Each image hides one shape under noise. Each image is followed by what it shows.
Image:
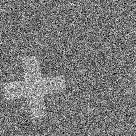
cross
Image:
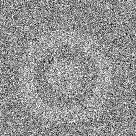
bullseye
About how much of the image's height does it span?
two thirds
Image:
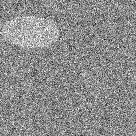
ellipse
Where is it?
top left
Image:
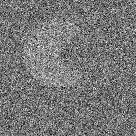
disc with a wedge cut out
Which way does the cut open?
right
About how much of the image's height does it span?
half
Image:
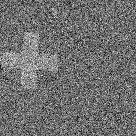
cross
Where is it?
middle left
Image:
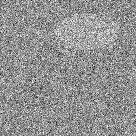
ellipse
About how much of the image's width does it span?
half
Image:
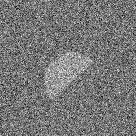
half disc
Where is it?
centre
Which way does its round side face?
up and left
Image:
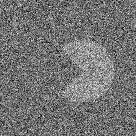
disc with a wedge cut out
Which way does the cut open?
left
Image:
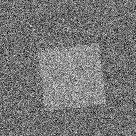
square
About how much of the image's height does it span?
half
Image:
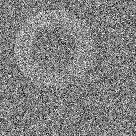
ring
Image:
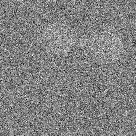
dumbbell
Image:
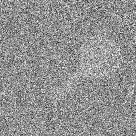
lollipop
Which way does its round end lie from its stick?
up and right
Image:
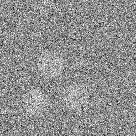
three dots
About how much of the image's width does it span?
half
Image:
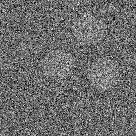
three dots
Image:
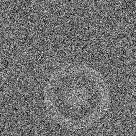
bullseye
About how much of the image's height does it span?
half
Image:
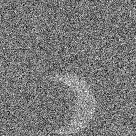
crescent
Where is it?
bottom middle
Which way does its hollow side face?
left
